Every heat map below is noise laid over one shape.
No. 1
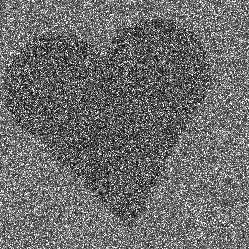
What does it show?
dark heart
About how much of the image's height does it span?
nearly all
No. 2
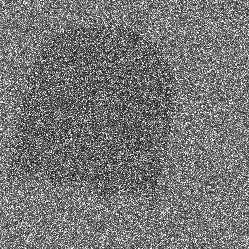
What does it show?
dark ghost
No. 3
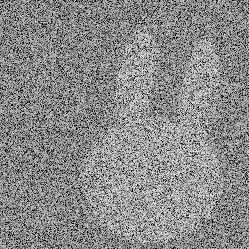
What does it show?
light rabbit's head
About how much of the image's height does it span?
nearly all
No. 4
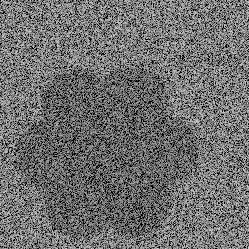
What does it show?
dark flower
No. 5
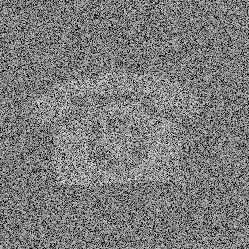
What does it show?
light telephone
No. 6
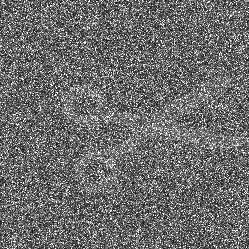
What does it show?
light pair of scissors
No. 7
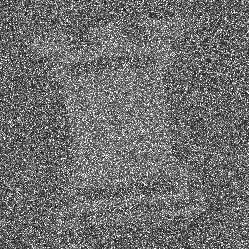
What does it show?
light chess rook
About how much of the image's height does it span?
nearly all
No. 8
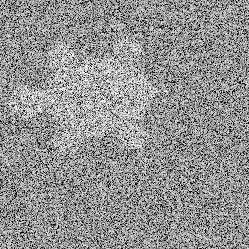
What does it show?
light turtle
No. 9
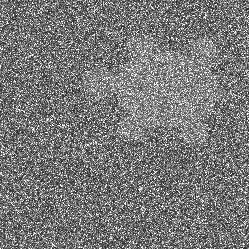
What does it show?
light turtle
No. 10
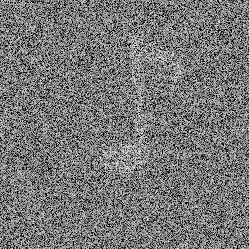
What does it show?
light musical note
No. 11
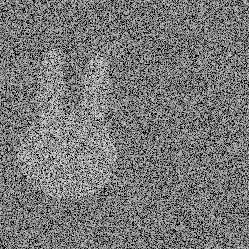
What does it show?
light rabbit's head
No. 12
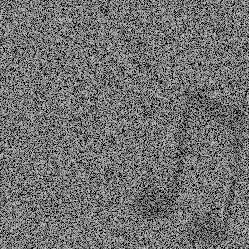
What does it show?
dark pair of musical notes
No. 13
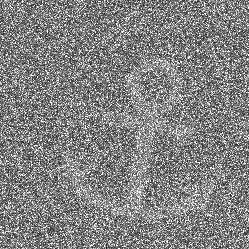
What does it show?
light anchor
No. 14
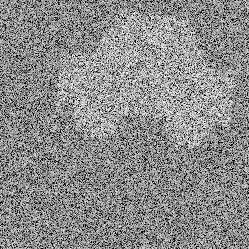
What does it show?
light car
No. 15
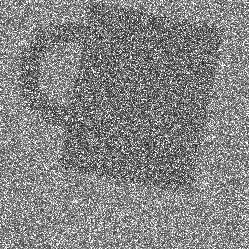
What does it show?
dark cup
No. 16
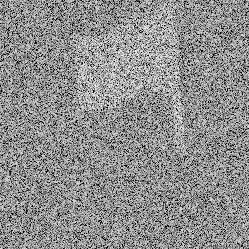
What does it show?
light flag
